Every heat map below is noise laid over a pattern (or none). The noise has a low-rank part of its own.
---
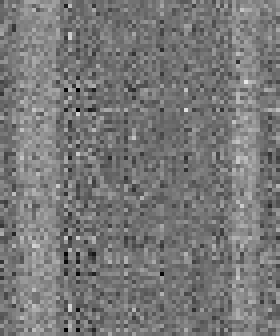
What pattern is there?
bands of columns
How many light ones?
2
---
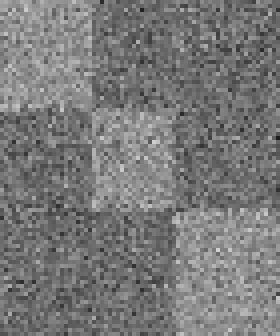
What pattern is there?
blocks along the diagonal
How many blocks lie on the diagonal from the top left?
3
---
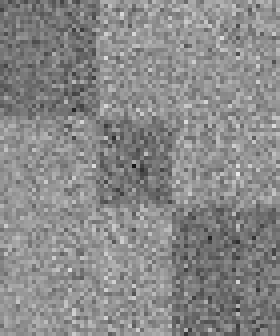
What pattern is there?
blocks along the diagonal
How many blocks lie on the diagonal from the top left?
3
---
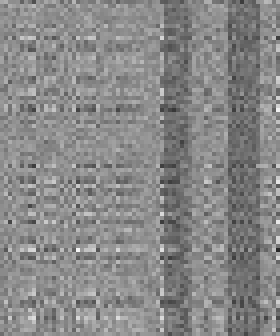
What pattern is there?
bands of columns
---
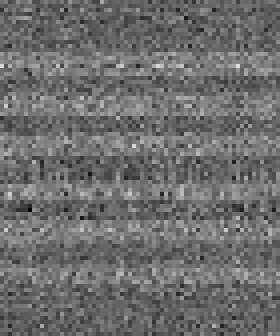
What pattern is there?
bands of rows
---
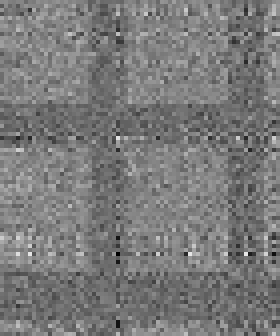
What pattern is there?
bands of rows crossing bands of columns
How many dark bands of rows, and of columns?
2 and 2
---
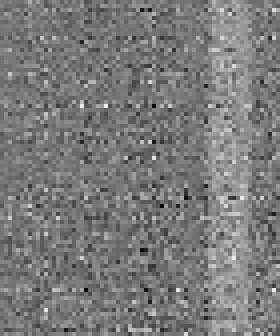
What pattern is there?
one band of columns
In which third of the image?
right
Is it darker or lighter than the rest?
lighter
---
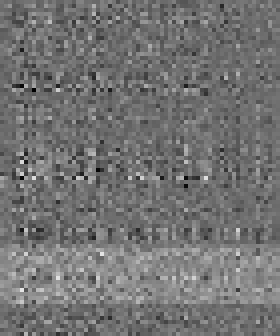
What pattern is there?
one band of rows
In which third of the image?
bottom
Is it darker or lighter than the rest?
lighter
